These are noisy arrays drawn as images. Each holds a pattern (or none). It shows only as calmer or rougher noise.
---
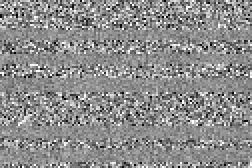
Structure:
bands of rows
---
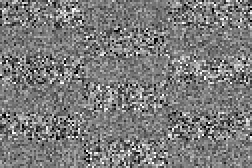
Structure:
a checkerboard
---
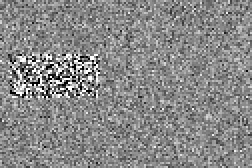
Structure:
one block
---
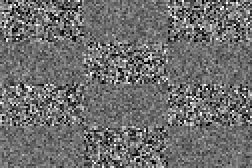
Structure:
a checkerboard
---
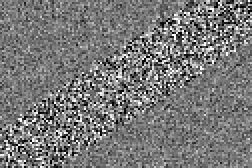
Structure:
a diagonal band
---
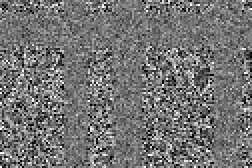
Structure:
bands of rows crossing bands of columns
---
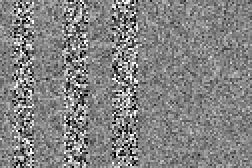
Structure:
bands of columns
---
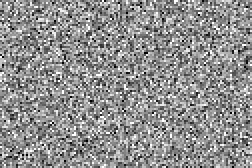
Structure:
only noise
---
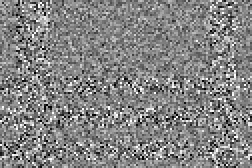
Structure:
bands of rows crossing bands of columns
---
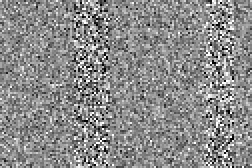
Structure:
bands of columns
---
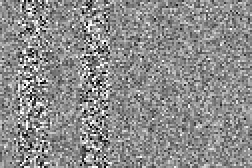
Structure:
bands of columns
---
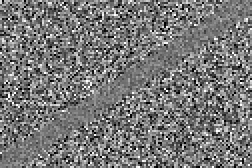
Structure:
a diagonal band
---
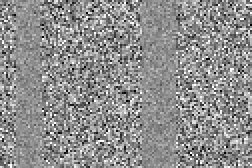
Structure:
bands of columns
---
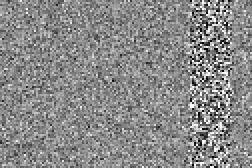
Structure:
one band of columns
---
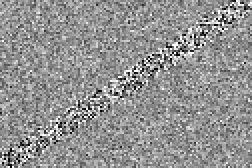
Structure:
a diagonal band
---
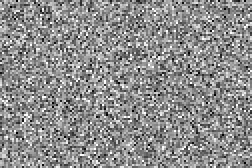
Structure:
only noise
